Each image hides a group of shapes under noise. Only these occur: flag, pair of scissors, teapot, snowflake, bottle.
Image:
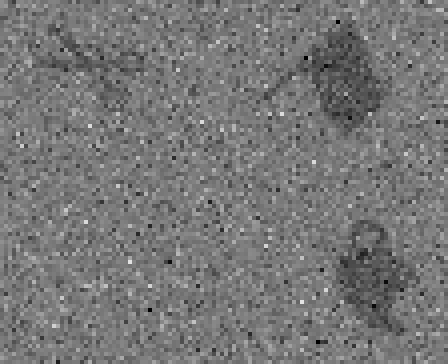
top left: pair of scissors; top right: flag; bottom right: teapot
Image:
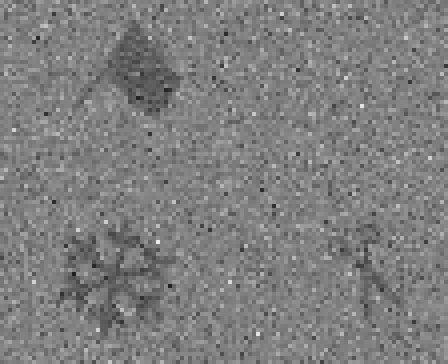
top left: flag; bottom left: snowflake; bottom right: pair of scissors
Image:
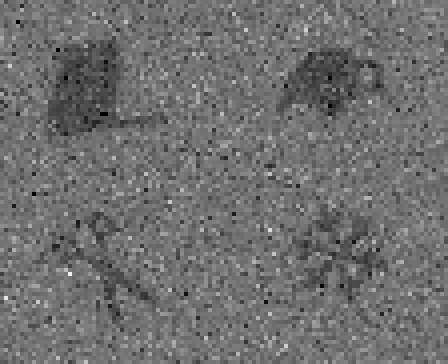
top left: flag; top right: teapot; bottom left: pair of scissors; bottom right: snowflake
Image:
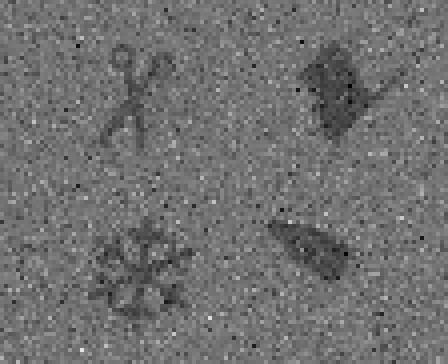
top left: pair of scissors; top right: flag; bottom left: snowflake; bottom right: bottle
